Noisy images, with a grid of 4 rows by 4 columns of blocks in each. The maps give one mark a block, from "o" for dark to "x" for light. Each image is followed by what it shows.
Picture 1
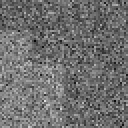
oooo
xooo
xxoo
xxoo
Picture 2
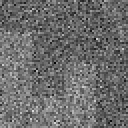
oooo
xooo
xoxo
xxxo
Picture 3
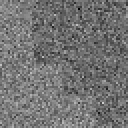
xooo
xooo
xxoo
xxxo
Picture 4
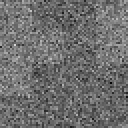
xoox
xxox
xooo
oooo
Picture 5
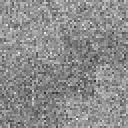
xxxx
xxoo
ooox
ooxx
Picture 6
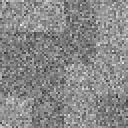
xxox
ooox
ooxx
xoxo
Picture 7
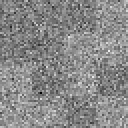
ooox
ooxx
xoxo
xxox
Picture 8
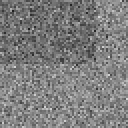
ooox
ooox
xxxx
xxxx
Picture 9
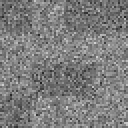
oxoo
xxxx
xoox
oxxx
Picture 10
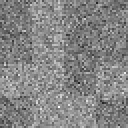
oxoo
oxoo
xxox
oxxo
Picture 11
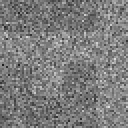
ooox
xxxx
oxox
ooox
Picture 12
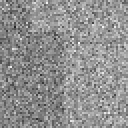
oxxx
ooxx
ooxx
ooxx
